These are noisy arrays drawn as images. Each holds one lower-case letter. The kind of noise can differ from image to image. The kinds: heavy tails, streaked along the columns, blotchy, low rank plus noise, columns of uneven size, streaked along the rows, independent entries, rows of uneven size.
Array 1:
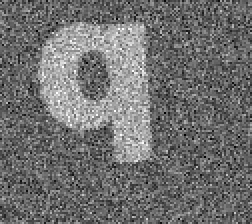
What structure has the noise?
independent entries
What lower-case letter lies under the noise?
q
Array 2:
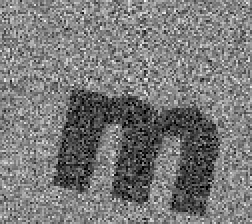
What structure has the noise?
low rank plus noise
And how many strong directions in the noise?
two
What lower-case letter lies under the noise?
m
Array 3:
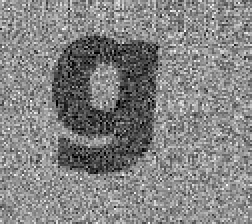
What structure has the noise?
low rank plus noise
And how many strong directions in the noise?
one
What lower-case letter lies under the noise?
g
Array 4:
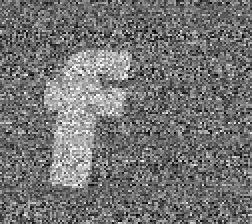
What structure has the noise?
rows of uneven size
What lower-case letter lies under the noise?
f
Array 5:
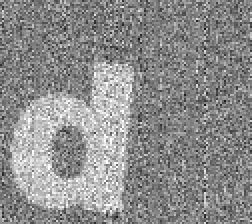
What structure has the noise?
columns of uneven size
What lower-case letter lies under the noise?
d
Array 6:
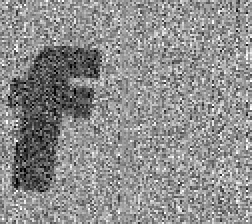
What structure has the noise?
columns of uneven size
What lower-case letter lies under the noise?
f
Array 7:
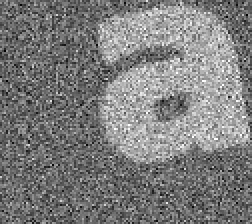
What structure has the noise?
low rank plus noise
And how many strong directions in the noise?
one
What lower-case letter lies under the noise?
a
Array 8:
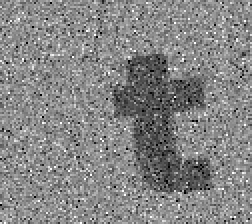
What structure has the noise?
heavy tails
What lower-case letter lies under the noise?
t
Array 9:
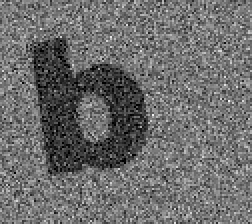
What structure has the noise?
independent entries
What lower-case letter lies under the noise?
b
